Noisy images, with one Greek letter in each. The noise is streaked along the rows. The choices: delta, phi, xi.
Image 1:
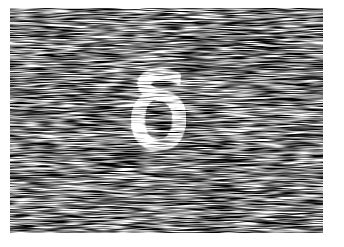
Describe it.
light delta, centre
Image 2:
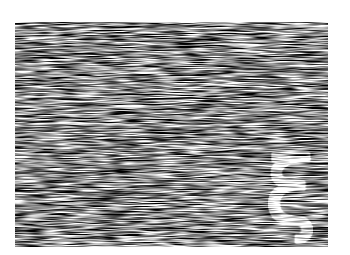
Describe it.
light xi, bottom right
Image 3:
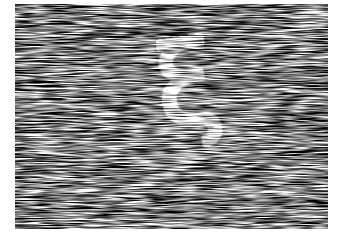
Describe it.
light xi
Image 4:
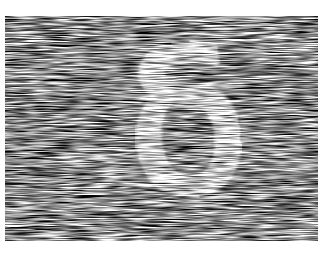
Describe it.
light delta
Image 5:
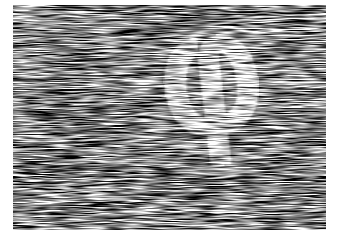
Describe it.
light phi
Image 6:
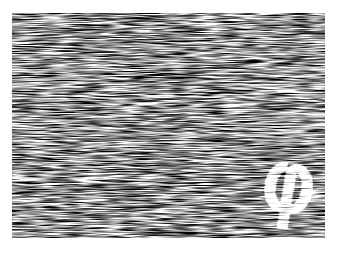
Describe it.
light phi, bottom right
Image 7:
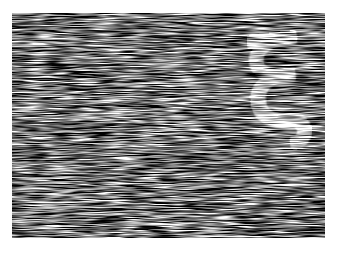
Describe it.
light xi
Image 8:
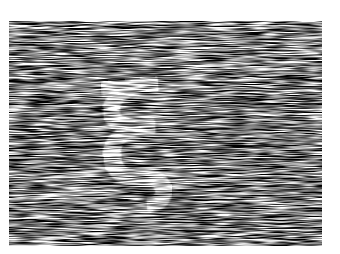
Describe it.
light xi
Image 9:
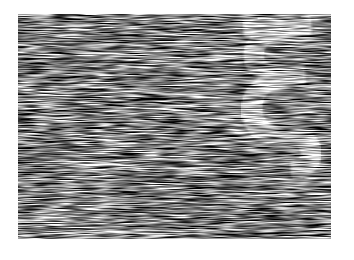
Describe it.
light xi
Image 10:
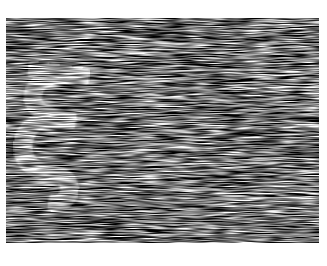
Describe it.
light xi
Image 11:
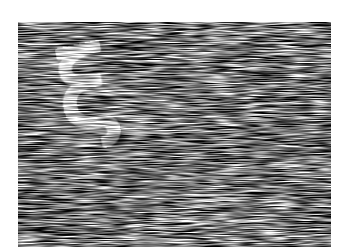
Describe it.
light xi
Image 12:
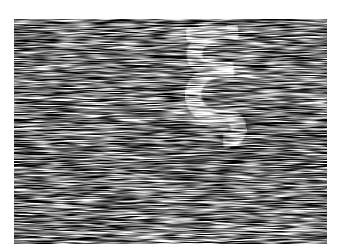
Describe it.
light xi
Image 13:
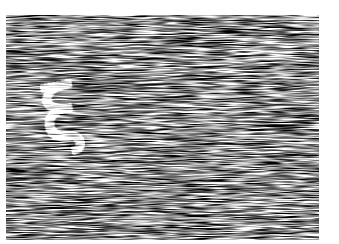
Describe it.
light xi, middle left
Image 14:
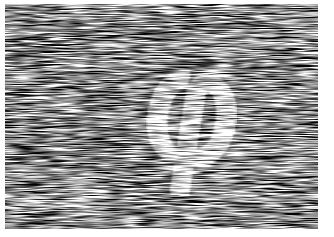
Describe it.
light phi
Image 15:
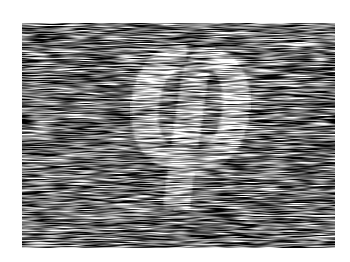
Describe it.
light phi
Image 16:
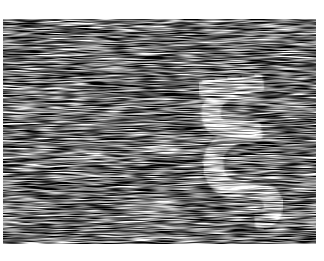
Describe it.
light xi
